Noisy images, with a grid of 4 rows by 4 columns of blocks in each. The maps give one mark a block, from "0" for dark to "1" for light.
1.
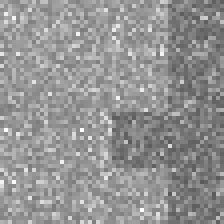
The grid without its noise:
1110
1110
1100
1110
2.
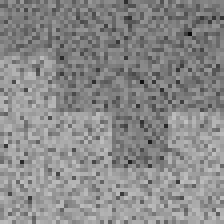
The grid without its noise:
0000
1000
1101
1111
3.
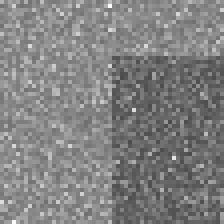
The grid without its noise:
1111
1100
1100
1100
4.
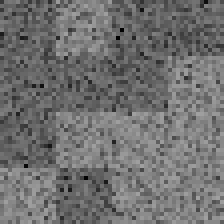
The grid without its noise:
0100
0001
0111
1011
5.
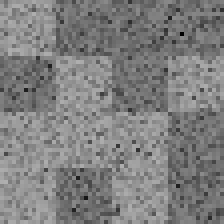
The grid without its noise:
1000
0101
1110
1010
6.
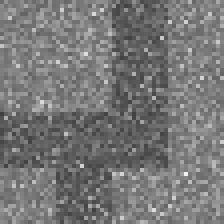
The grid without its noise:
1101
1101
0001
1011
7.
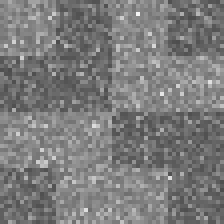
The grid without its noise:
1010
0011
1100
0110
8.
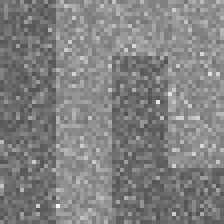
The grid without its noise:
0111
0101
0101
0100
